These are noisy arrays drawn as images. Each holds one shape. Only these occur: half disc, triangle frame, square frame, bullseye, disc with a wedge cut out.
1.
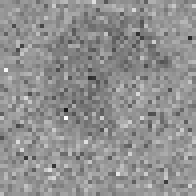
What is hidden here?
dark disc with a wedge cut out
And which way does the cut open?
down and right
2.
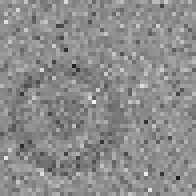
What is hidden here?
dark bullseye
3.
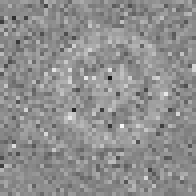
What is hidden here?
light bullseye
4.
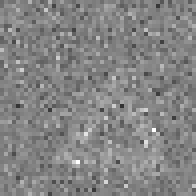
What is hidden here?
light triangle frame
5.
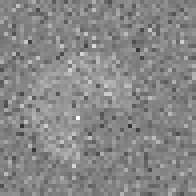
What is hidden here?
light disc with a wedge cut out
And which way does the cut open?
down and right
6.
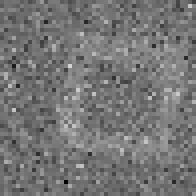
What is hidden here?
light square frame
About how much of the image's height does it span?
two thirds
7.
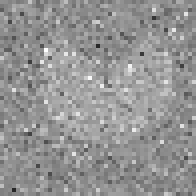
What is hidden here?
light disc with a wedge cut out
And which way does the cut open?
up
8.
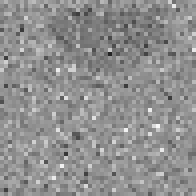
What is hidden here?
dark half disc
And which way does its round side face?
down
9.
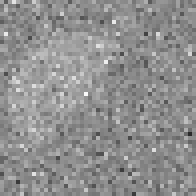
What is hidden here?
light half disc
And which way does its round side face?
up and left
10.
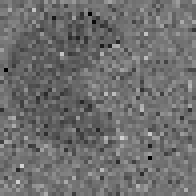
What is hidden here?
dark disc with a wedge cut out
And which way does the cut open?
right
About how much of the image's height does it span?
two thirds
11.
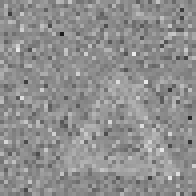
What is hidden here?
light triangle frame
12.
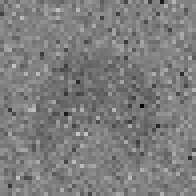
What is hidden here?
dark disc with a wedge cut out
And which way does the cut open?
down
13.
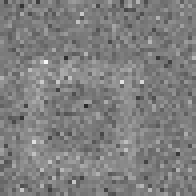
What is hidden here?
light square frame
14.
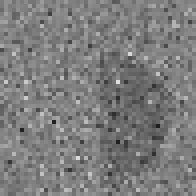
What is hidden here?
dark half disc
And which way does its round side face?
right
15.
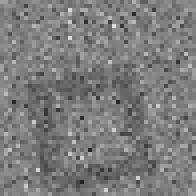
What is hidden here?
dark square frame
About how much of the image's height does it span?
two thirds
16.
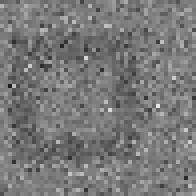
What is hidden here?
dark square frame
